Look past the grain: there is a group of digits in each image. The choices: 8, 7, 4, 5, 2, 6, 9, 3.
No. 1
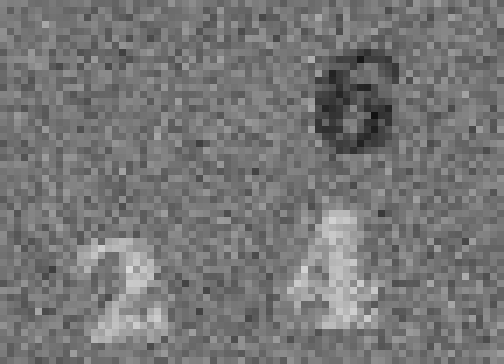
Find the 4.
bottom right
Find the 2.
bottom left
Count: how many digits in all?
3
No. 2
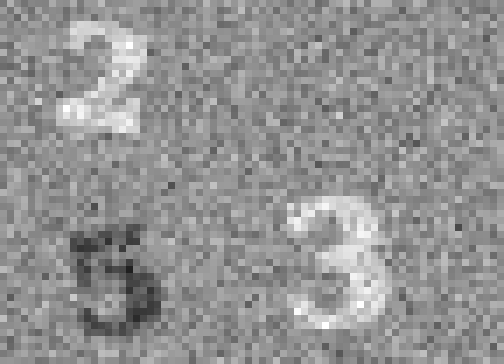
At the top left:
2
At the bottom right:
3
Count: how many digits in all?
3
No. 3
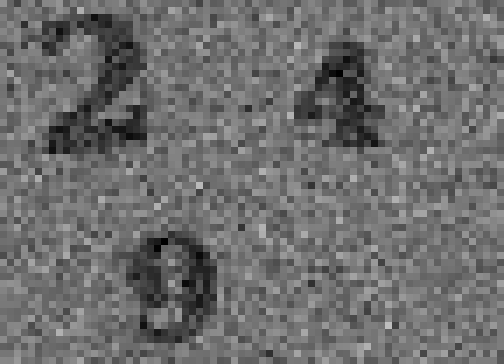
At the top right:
4
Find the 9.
bottom left
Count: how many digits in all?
3
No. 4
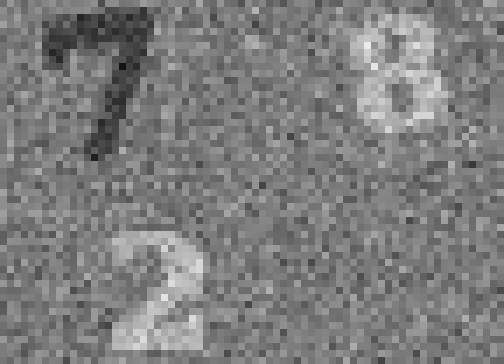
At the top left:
7
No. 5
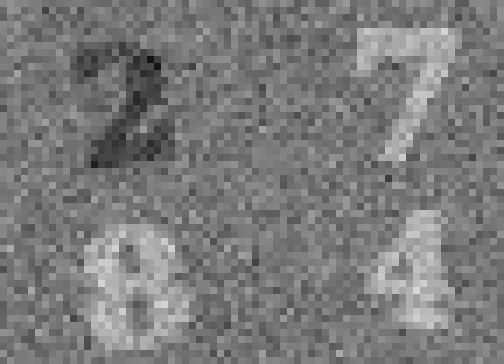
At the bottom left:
8
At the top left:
2
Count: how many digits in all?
4
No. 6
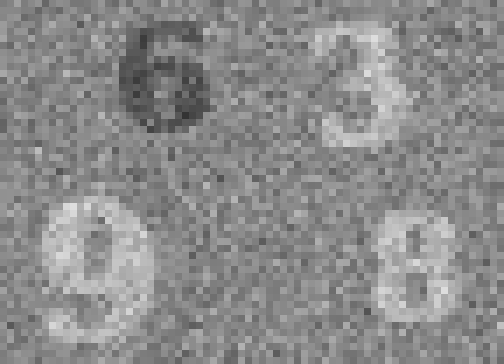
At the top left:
6
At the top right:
3
